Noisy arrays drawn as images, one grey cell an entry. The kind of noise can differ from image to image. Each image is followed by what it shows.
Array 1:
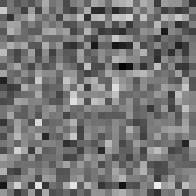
low rank plus noise
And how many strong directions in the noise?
two
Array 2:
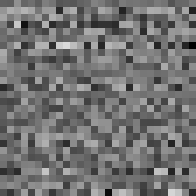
rows of uneven size
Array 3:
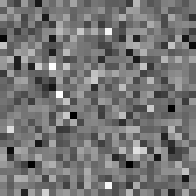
heavy tails
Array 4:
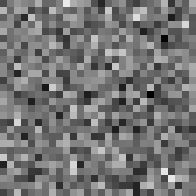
independent entries
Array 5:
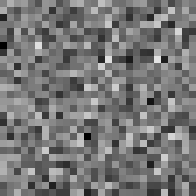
low rank plus noise
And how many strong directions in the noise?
five to eight
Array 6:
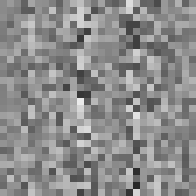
columns of uneven size
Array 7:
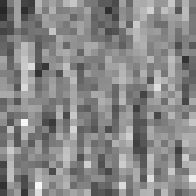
streaked along the columns
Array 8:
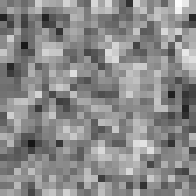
blotchy
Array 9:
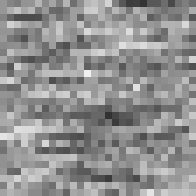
streaked along the rows
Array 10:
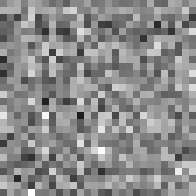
low rank plus noise
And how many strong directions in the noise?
one
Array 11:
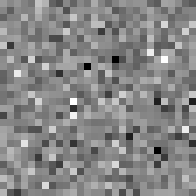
heavy tails
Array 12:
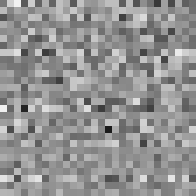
rows of uneven size
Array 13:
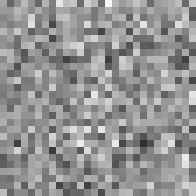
low rank plus noise
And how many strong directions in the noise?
five to eight
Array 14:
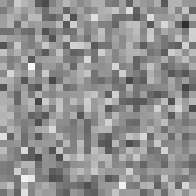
independent entries
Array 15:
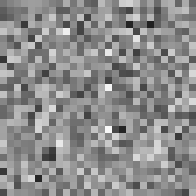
low rank plus noise
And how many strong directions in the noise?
five to eight
